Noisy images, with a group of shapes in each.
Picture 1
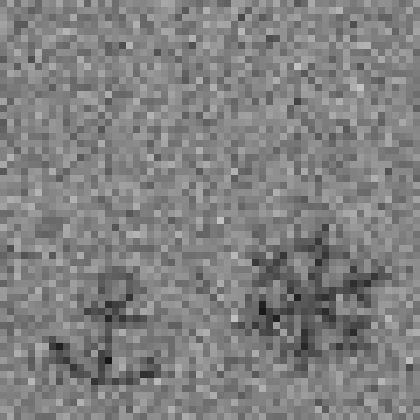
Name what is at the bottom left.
anchor
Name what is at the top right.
nothing
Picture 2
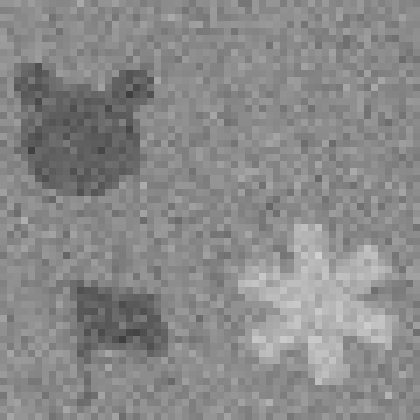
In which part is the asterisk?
bottom right
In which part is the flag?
bottom left
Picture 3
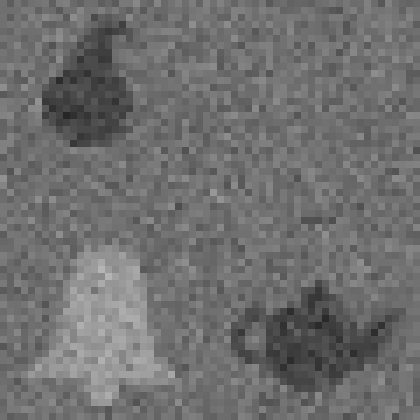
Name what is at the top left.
pear
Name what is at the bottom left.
bell
